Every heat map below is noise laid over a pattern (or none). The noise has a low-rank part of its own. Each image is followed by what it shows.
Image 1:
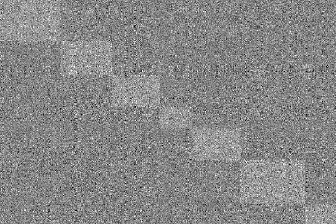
blocks along the diagonal
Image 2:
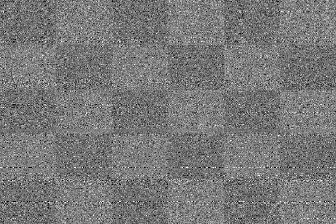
a checkerboard
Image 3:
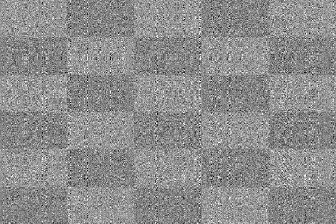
a checkerboard
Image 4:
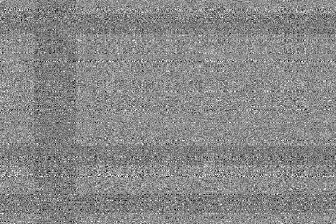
bands of rows crossing bands of columns
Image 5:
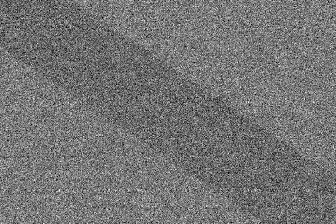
a diagonal band
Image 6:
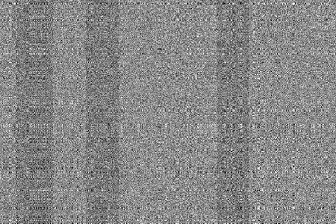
bands of columns
